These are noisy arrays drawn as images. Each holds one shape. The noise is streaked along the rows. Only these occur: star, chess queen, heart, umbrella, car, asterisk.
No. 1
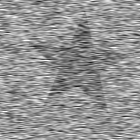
star
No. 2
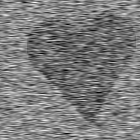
heart
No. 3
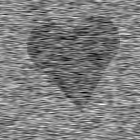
heart
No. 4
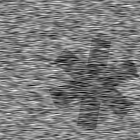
asterisk
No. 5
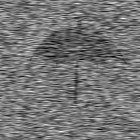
umbrella
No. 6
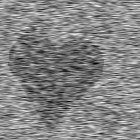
heart
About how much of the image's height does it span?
two thirds
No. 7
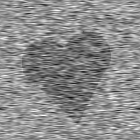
heart
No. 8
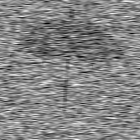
umbrella
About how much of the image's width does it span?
nearly all
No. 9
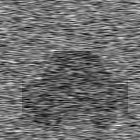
car
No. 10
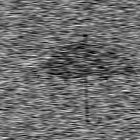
umbrella
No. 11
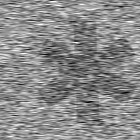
asterisk
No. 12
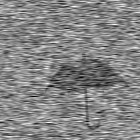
umbrella
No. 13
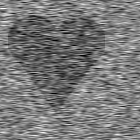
heart
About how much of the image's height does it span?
two thirds
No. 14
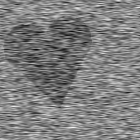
heart
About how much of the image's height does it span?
two thirds
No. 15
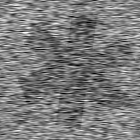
asterisk
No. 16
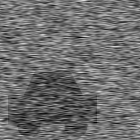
car
